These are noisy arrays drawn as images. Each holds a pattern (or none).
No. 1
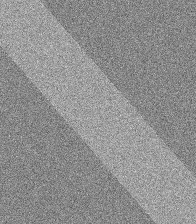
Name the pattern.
a diagonal band
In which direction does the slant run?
top left to bottom right
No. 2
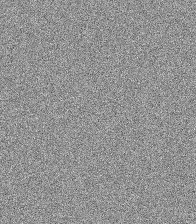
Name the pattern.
only noise
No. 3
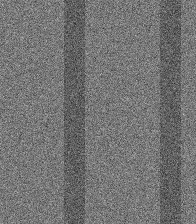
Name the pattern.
bands of columns
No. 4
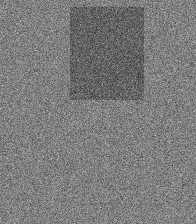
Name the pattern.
one block
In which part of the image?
top middle
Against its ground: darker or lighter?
darker
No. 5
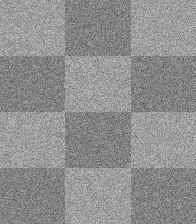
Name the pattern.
a checkerboard
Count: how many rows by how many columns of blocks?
4 by 3
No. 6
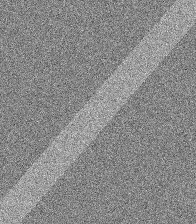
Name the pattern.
a diagonal band
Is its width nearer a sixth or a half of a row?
a sixth
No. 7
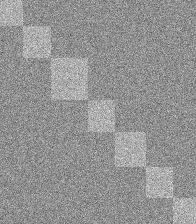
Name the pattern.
blocks along the diagonal
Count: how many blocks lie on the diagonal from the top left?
7
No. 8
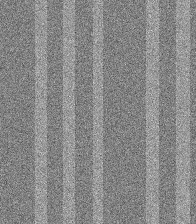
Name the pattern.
bands of columns
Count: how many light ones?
5
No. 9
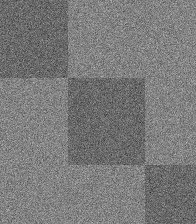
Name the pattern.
blocks along the diagonal
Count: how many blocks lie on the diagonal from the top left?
3
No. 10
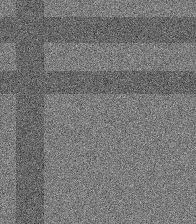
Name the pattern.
bands of rows crossing bands of columns
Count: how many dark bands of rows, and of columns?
2 and 1
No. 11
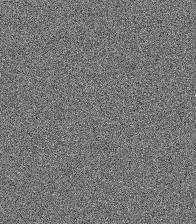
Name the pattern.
only noise
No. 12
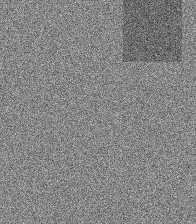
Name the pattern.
one block
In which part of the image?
top right
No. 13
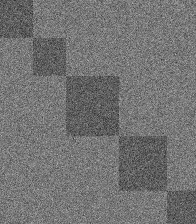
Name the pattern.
blocks along the diagonal
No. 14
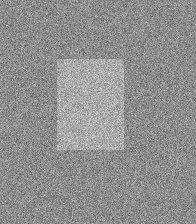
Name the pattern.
one block
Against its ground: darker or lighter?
lighter
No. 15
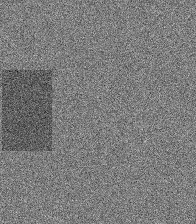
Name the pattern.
one block
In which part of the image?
middle left
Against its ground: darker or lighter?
darker
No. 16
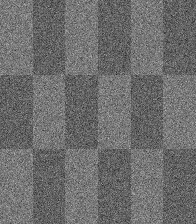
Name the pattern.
a checkerboard
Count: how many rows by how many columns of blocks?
3 by 6
